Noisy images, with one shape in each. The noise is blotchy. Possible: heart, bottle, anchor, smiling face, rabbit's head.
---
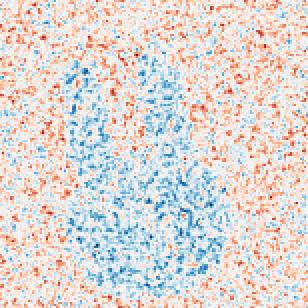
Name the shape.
rabbit's head
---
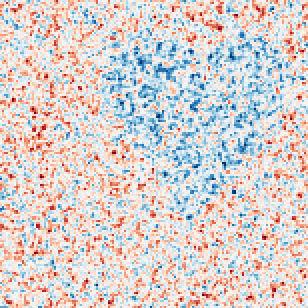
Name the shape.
heart
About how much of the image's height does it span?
two thirds
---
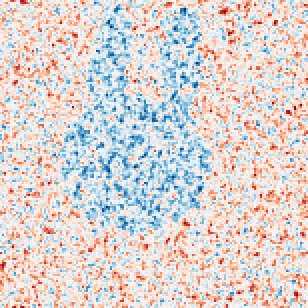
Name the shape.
rabbit's head
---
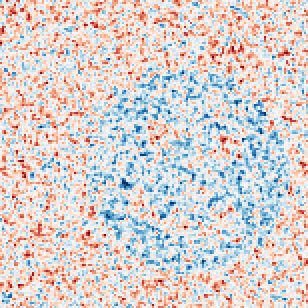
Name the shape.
smiling face
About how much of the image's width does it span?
two thirds
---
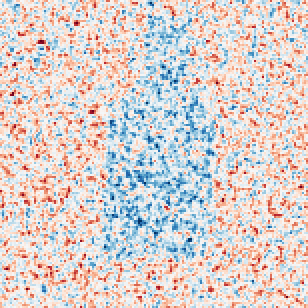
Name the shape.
bottle
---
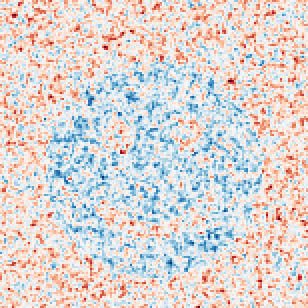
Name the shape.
smiling face
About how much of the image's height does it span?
two thirds
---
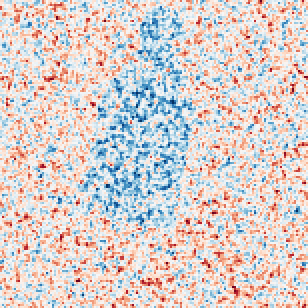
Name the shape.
bottle
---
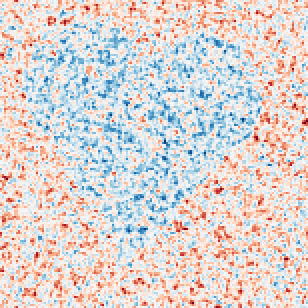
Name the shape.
heart
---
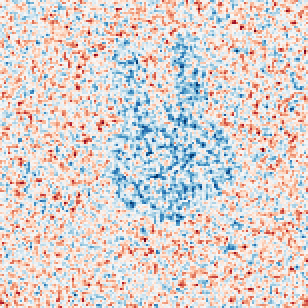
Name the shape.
rabbit's head
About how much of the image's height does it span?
two thirds
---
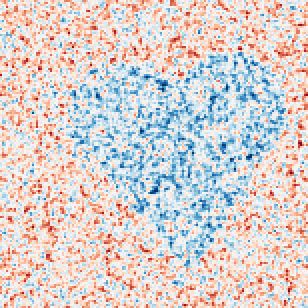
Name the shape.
heart
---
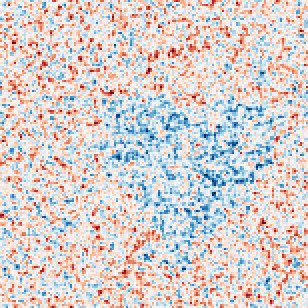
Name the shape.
heart
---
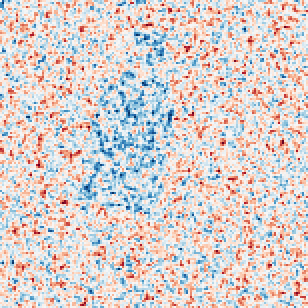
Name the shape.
bottle
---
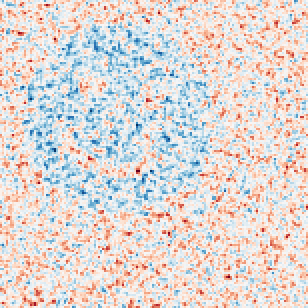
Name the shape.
smiling face
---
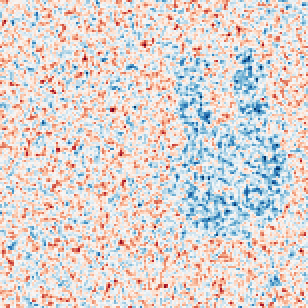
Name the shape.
rabbit's head
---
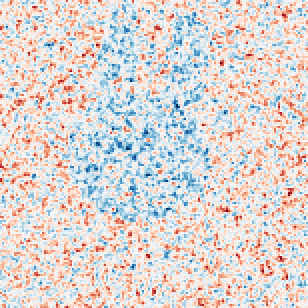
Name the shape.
rabbit's head
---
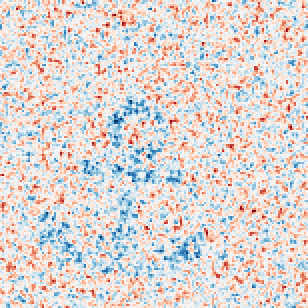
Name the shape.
anchor
